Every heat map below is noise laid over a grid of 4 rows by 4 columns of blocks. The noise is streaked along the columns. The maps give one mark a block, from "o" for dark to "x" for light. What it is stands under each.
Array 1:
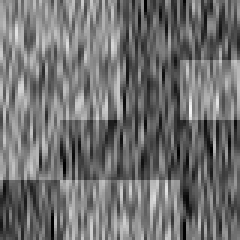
x x o o
x x o x
x o o o
o x x o
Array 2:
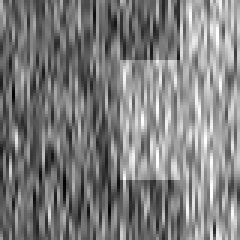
o o o x
o o x x
o o x x
o o o x
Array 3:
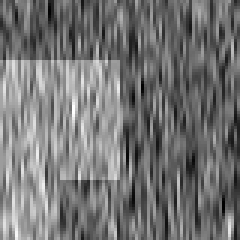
o o o o
x x o o
x x o o
x o o o
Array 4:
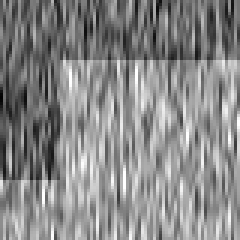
o o o o
o x x x
o x x x
x x x x
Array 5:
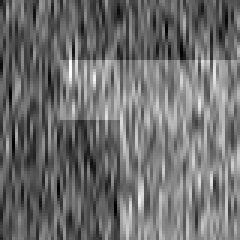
o o o o
o x x x
o o x x
o o x x
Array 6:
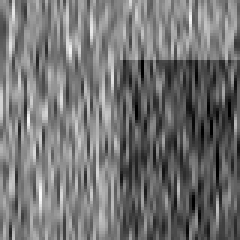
x x x x
x x o o
x x o o
x x o o
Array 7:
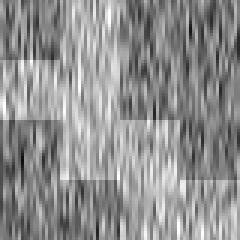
o x o o
x x o o
o x x o
o o x x
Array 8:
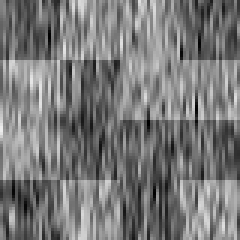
o x x o
x o x x
x o o o
o x o x
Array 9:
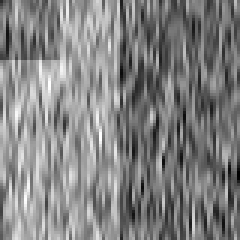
o x o o
x x o o
x x o o
x x o o
